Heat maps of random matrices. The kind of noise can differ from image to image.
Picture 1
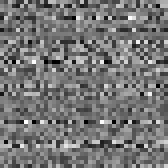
rows of uneven size
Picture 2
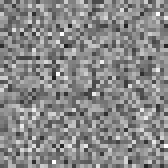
low rank plus noise
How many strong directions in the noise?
five to eight
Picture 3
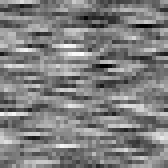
streaked along the rows
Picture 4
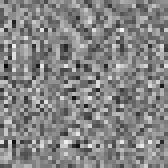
low rank plus noise
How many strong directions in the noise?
three or four
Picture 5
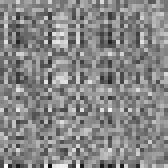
low rank plus noise
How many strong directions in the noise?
one
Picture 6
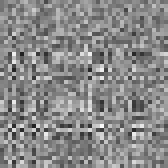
low rank plus noise
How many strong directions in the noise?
one
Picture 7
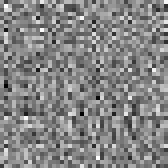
low rank plus noise
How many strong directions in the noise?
three or four
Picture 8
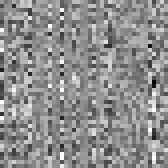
columns of uneven size
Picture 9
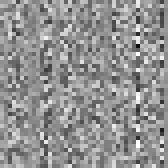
columns of uneven size
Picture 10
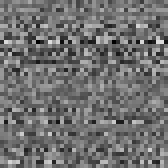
rows of uneven size
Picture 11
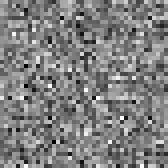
low rank plus noise
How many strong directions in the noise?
five to eight
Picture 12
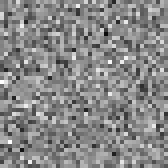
independent entries
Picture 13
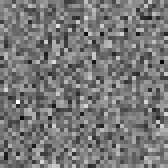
independent entries
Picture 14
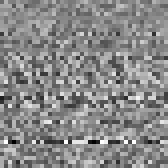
rows of uneven size
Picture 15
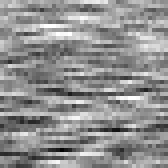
streaked along the rows
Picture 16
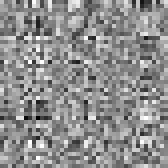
low rank plus noise
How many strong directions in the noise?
two
